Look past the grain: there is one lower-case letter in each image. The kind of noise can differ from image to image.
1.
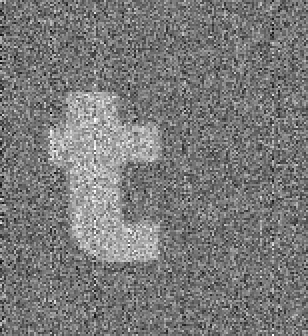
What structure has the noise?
columns of uneven size
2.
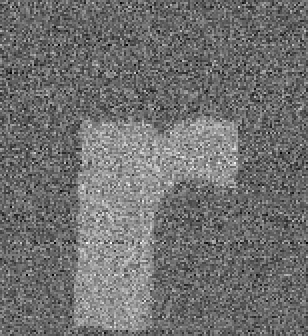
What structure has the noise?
rows of uneven size
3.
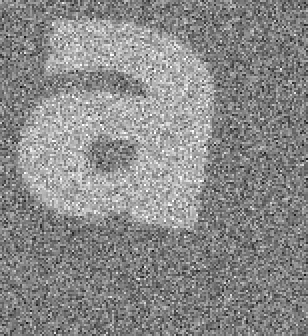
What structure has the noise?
independent entries
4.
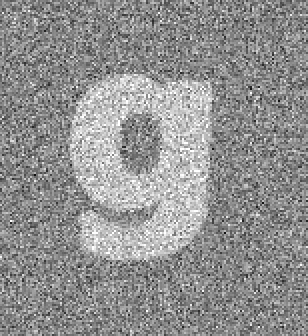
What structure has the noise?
low rank plus noise
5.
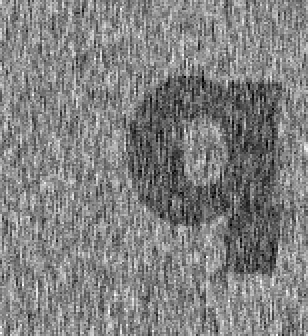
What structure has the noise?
streaked along the columns
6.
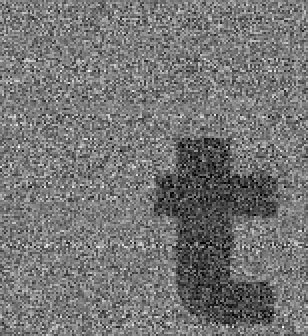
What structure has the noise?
rows of uneven size
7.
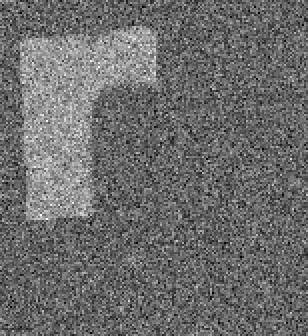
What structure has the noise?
independent entries
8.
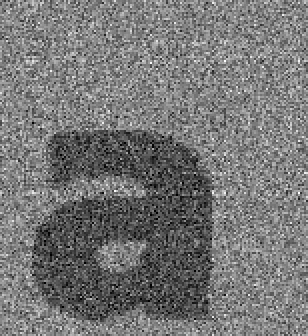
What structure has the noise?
low rank plus noise
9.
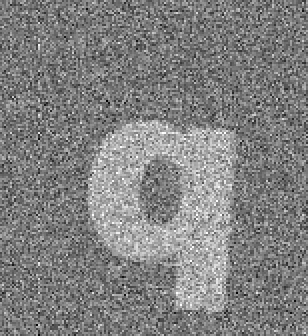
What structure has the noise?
low rank plus noise
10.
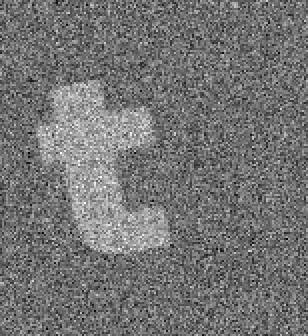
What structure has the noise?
low rank plus noise
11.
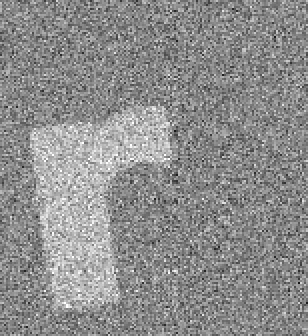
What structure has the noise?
low rank plus noise
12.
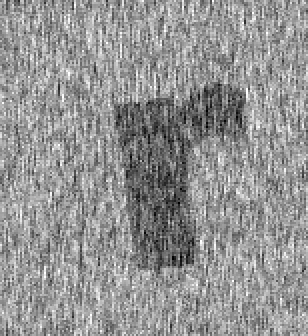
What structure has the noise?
streaked along the columns
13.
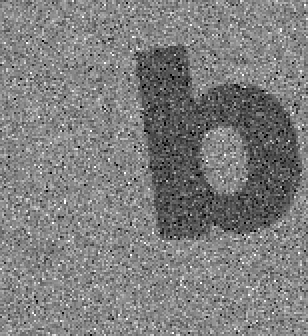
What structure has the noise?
heavy tails
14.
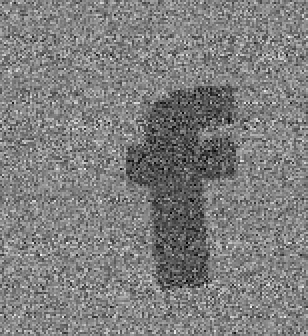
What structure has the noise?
rows of uneven size
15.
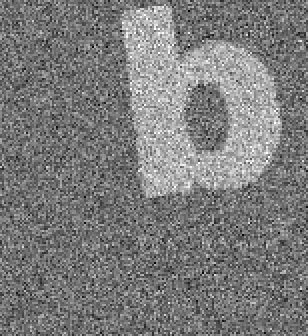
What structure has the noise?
low rank plus noise
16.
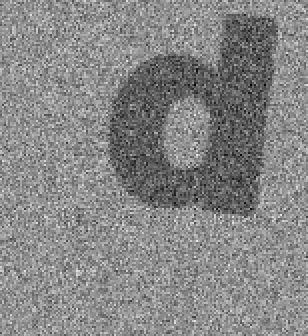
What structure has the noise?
low rank plus noise
